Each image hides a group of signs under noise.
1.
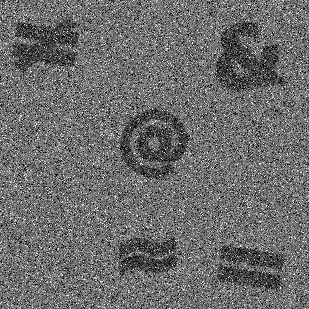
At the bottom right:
equals sign
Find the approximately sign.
bottom middle
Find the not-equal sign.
top left
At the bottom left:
nothing
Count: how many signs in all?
5
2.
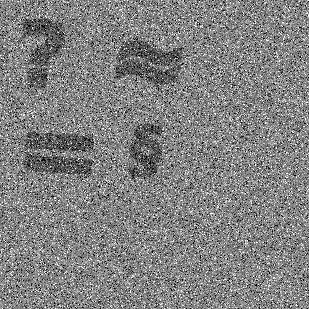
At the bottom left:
nothing
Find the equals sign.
middle left
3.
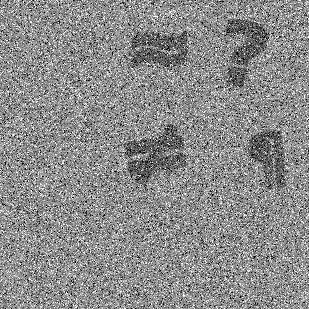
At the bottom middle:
nothing
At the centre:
not-equal sign
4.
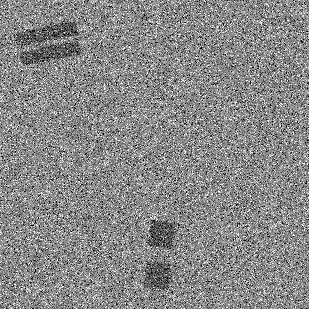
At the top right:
nothing
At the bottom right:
nothing
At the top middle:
nothing
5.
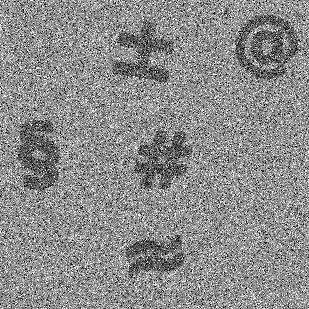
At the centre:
hash sign
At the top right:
at sign
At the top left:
nothing
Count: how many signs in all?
5
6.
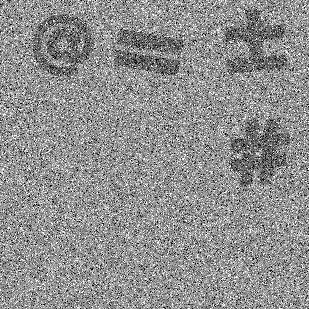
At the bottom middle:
nothing
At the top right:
plus-minus sign
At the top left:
at sign
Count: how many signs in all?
4
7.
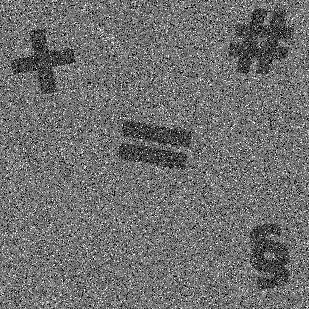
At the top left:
plus sign
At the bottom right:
section sign
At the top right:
hash sign
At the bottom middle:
nothing
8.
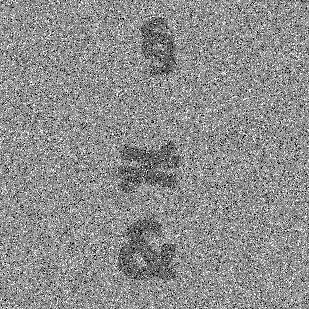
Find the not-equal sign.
centre
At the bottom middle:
ampersand
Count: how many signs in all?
3
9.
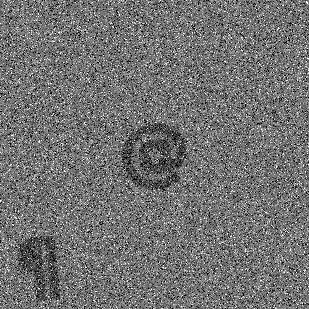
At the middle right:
nothing
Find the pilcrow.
bottom left
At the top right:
nothing
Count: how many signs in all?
2
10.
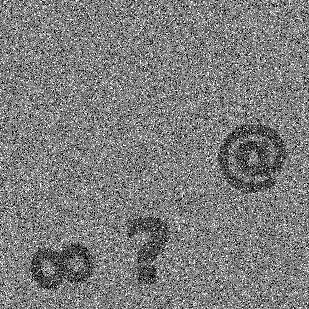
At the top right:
nothing
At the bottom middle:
question mark
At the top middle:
nothing
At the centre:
nothing
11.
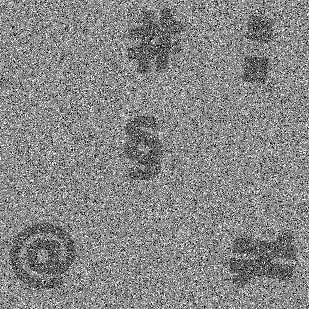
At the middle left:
nothing
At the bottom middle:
nothing
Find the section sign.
centre
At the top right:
colon
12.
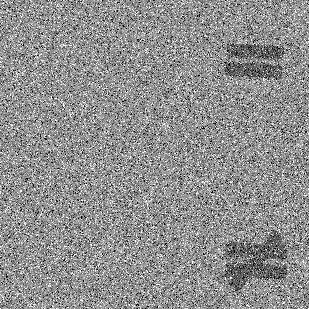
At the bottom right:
not-equal sign
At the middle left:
nothing
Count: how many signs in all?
2
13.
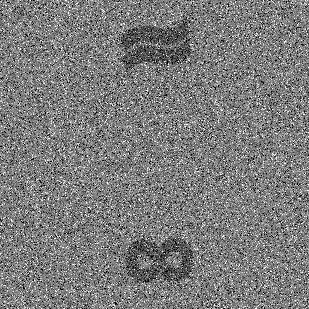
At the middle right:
nothing
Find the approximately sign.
top middle
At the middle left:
nothing
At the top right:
nothing
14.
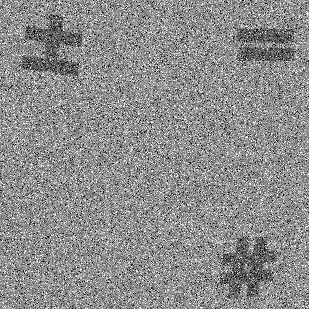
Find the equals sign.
top right
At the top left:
plus-minus sign
